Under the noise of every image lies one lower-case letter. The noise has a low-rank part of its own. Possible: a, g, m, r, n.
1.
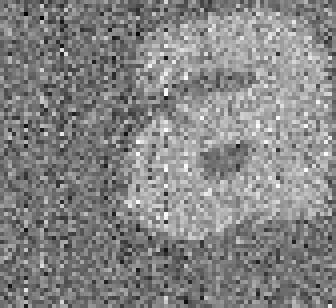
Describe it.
light a
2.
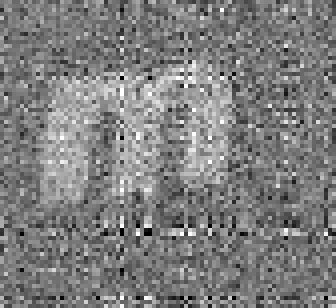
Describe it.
light m
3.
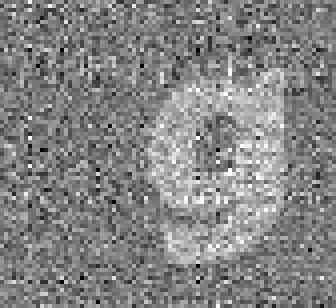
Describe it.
light g
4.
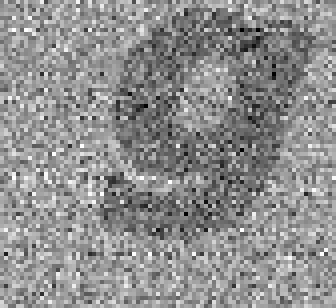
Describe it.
dark g
